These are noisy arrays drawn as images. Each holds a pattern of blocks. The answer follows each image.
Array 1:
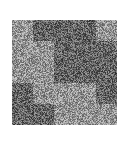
mirrored about the diagonal from the bottom left
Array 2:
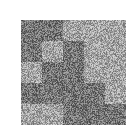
no symmetry
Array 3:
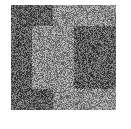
top and bottom mirror each other
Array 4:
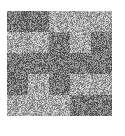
the same after a half turn
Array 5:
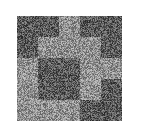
mirrored about the diagonal from the bottom left
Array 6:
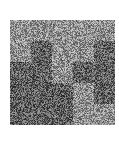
no symmetry
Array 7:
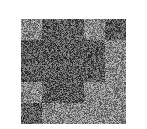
mirrored about the diagonal from the top left
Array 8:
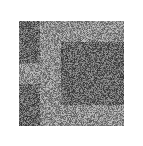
top and bottom mirror each other
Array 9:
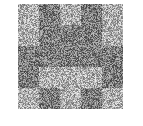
left and right mirror each other
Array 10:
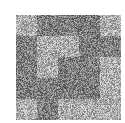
mirrored about the diagonal from the top left
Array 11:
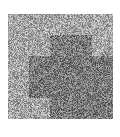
mirrored about the diagonal from the top left
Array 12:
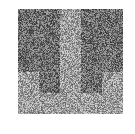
left and right mirror each other
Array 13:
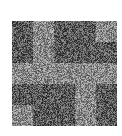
the same after a half turn
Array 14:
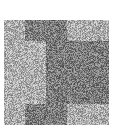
top and bottom mirror each other
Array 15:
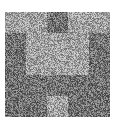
left and right mirror each other
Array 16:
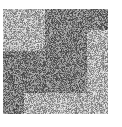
mirrored about the diagonal from the top left
